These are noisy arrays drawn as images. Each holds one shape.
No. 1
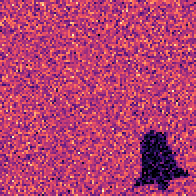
bell
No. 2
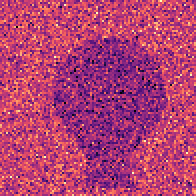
light bulb
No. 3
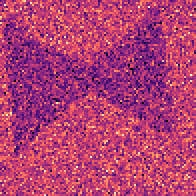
bow tie
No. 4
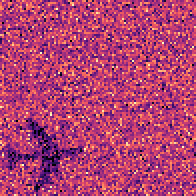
airplane
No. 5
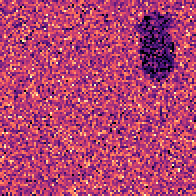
footprint
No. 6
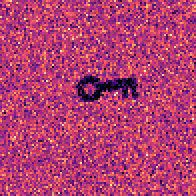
key
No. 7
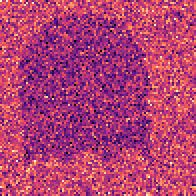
ghost
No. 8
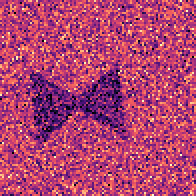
bow tie
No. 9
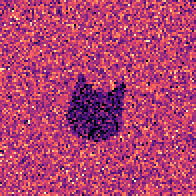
cat's head
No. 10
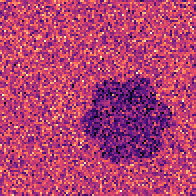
flower
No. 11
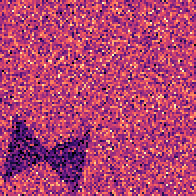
bow tie
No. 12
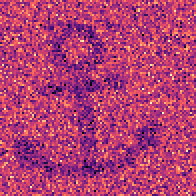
anchor
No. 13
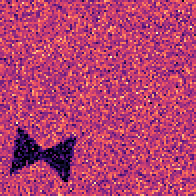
bow tie
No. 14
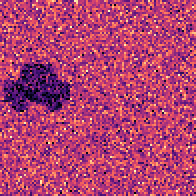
car
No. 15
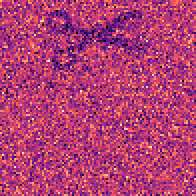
pair of scissors
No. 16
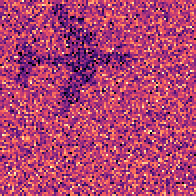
airplane
